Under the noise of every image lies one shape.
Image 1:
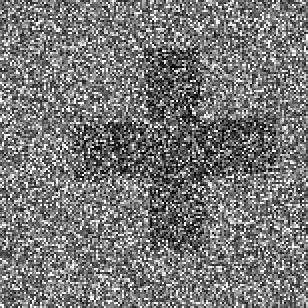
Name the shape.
cross
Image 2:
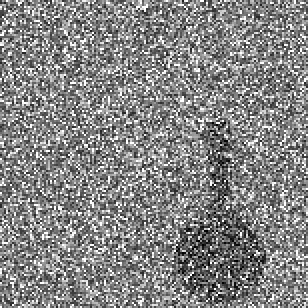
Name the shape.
lollipop
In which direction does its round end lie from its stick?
down
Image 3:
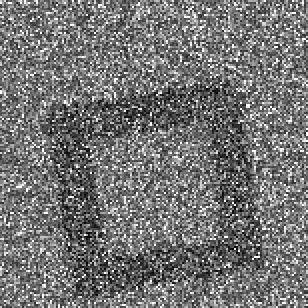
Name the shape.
square frame
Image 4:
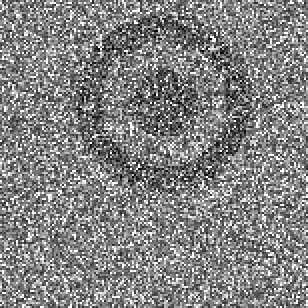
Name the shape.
bullseye
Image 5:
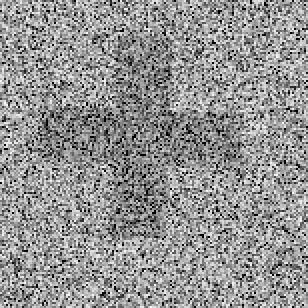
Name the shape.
cross
